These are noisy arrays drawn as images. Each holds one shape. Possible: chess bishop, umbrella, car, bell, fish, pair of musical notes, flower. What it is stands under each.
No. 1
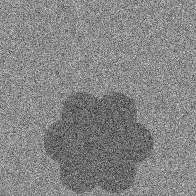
dark flower
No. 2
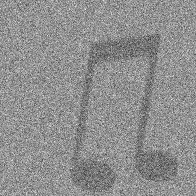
dark pair of musical notes
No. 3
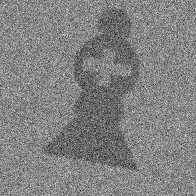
dark chess bishop
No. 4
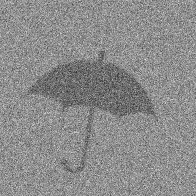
dark umbrella
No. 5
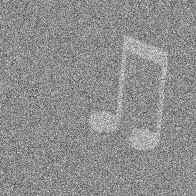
light pair of musical notes
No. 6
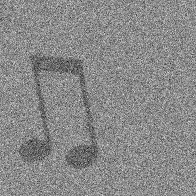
dark pair of musical notes
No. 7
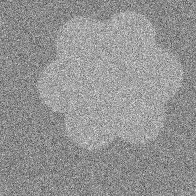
light flower
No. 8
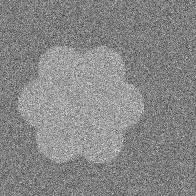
light flower
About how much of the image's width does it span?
two thirds
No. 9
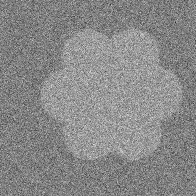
light flower
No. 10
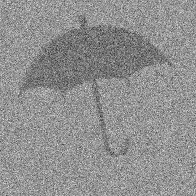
dark umbrella
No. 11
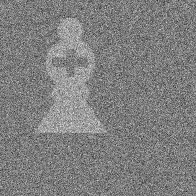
light chess bishop
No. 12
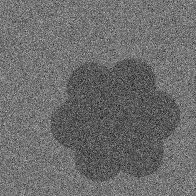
dark flower
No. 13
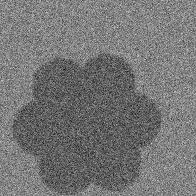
dark flower
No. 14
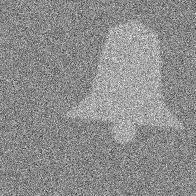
light bell
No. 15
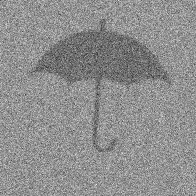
dark umbrella
